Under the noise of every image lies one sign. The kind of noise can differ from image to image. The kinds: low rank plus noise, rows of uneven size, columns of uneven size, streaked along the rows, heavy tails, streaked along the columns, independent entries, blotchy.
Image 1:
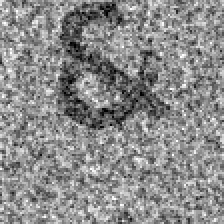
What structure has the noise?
blotchy
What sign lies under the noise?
ampersand
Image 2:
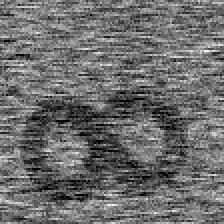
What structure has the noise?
streaked along the rows
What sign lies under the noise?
infinity sign
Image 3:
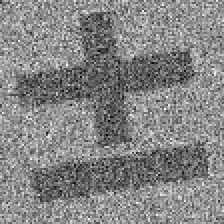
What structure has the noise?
independent entries
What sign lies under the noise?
plus-minus sign
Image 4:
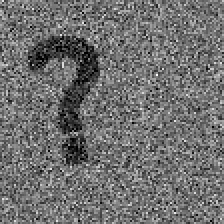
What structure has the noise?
independent entries
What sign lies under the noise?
question mark
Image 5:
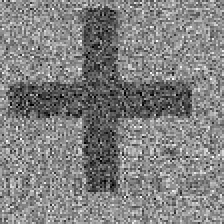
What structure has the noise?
low rank plus noise
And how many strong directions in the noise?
one
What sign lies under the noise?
plus sign
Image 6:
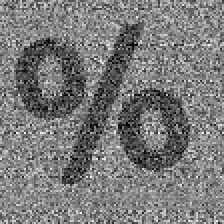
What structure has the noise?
rows of uneven size
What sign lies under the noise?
percent sign
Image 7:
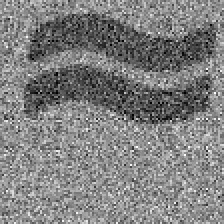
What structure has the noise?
low rank plus noise
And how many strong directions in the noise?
one
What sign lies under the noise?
approximately sign
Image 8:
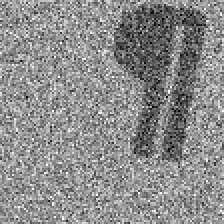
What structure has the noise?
independent entries
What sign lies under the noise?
pilcrow
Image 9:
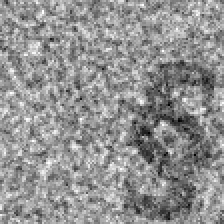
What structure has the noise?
blotchy
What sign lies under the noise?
section sign
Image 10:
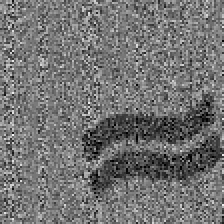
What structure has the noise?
columns of uneven size
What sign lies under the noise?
approximately sign
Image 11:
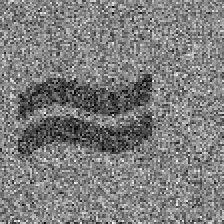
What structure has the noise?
low rank plus noise
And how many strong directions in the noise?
two
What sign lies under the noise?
approximately sign
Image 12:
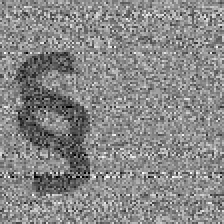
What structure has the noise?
rows of uneven size
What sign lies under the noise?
section sign
